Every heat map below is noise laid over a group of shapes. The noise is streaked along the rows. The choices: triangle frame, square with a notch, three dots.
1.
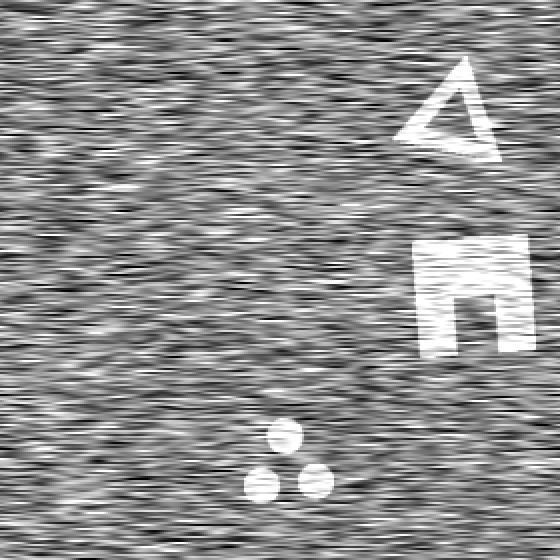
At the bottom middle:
three dots
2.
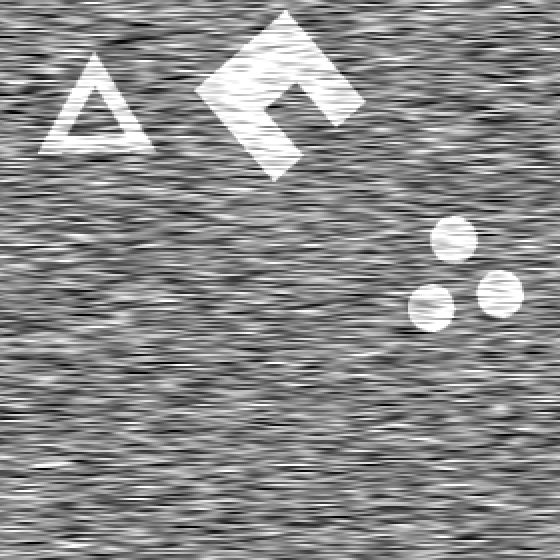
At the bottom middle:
nothing
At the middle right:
three dots
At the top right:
nothing
